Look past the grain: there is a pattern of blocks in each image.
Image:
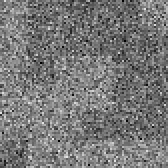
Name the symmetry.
mirrored about the diagonal from the bottom left
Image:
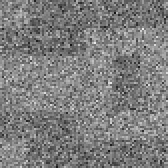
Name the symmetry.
top and bottom mirror each other
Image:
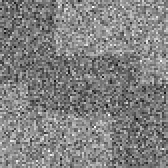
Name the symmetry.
the same after a half turn
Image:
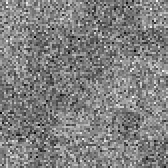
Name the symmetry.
mirrored about the diagonal from the top left
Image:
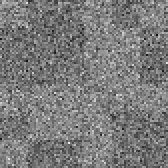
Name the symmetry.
mirrored about the diagonal from the top left
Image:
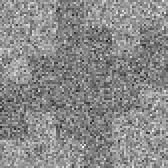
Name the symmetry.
the same after a half turn
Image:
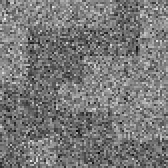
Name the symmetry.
no symmetry
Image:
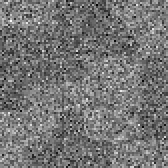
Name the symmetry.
no symmetry
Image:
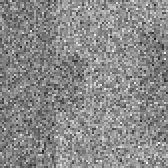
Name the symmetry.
top and bottom mirror each other
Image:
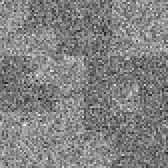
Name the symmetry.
no symmetry
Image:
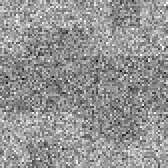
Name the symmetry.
the same after a half turn
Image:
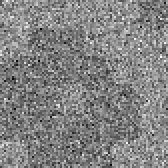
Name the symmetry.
mirrored about the diagonal from the bottom left
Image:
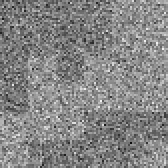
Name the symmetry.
no symmetry
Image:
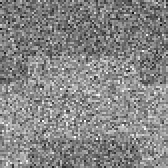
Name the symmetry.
left and right mirror each other
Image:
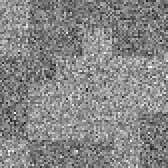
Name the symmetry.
no symmetry
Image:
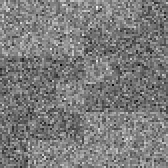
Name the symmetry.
the same after a half turn
